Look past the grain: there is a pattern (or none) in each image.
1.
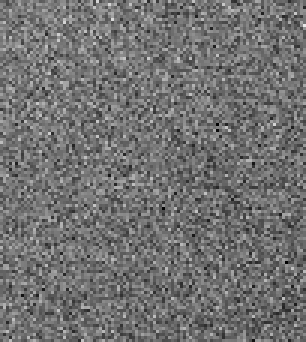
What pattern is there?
a smooth slope
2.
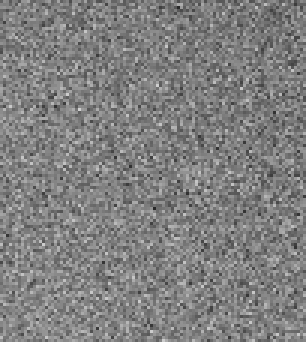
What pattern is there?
a smooth slope
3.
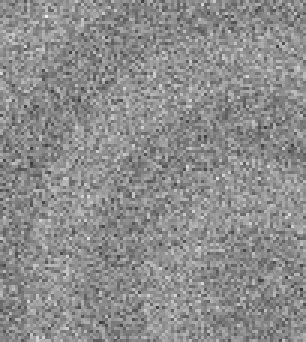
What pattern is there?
rings round one point
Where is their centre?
bottom right
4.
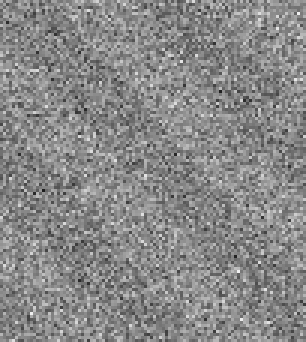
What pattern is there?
diagonal stripes
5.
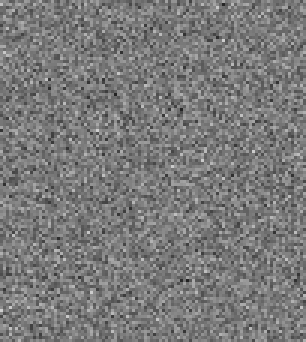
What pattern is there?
only noise
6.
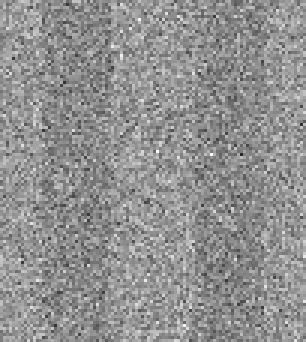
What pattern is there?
vertical stripes
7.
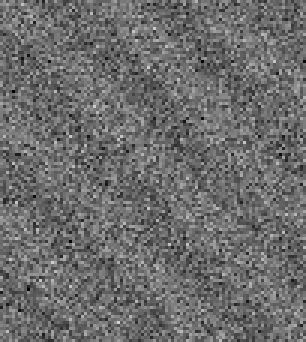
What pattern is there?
diagonal stripes
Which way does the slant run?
top left to bottom right
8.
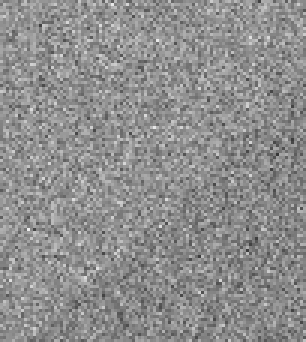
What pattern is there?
a sharp edge
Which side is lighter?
top left
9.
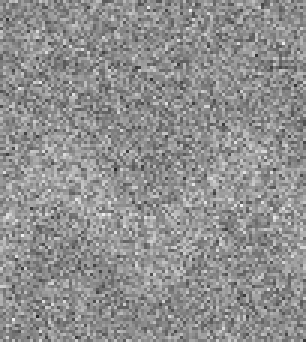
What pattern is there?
a wavy band
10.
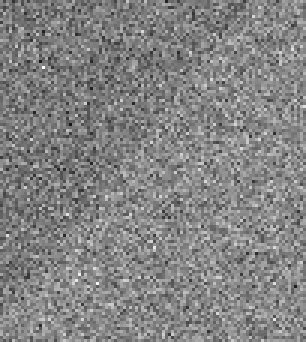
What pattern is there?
a sharp edge
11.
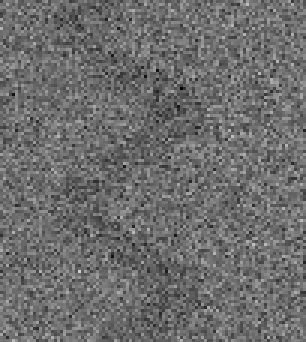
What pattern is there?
a wavy band
